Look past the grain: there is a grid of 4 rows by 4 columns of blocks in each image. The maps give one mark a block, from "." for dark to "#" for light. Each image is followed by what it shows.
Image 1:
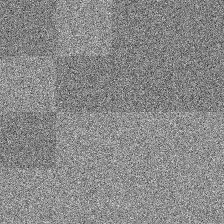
. # . .
# . . .
. # # #
# # # #
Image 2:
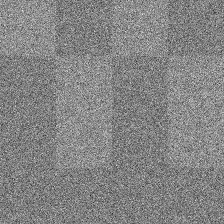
# . # .
. # . #
. # . #
. . . .
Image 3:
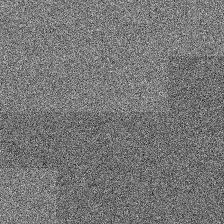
# # # #
# # # .
. . . .
# . . .
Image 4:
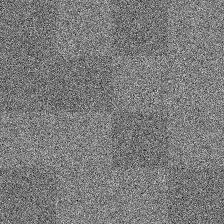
. # . #
. . # #
# # . #
. # # .
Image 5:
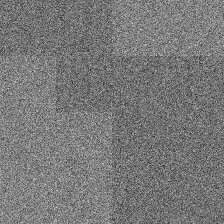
. . # #
# . . .
# # . .
# # . .
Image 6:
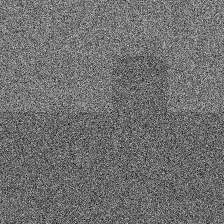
# # # #
# # . #
. . . .
. . . .
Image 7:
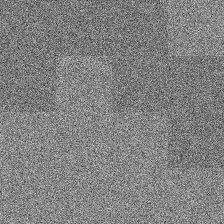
. . . #
. # . .
# # # .
# # # #
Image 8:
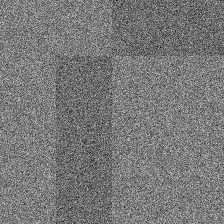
# # . .
# . # #
# . # #
# . # #
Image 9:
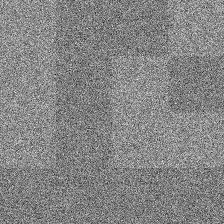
# . . #
# . # .
# . # #
. . . .
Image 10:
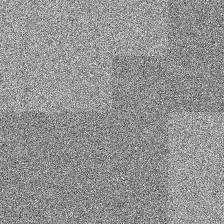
# # # .
# # . .
. . . #
. . . #
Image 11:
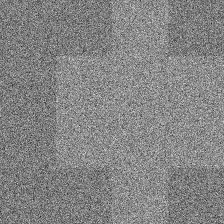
. . # .
. # # #
. # # #
. . # .
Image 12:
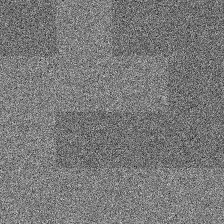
. # . .
# # # .
# . . .
# # # #
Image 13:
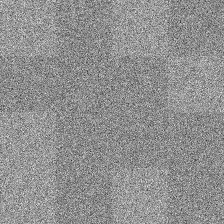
# . # .
. . . #
# . . .
# . # .
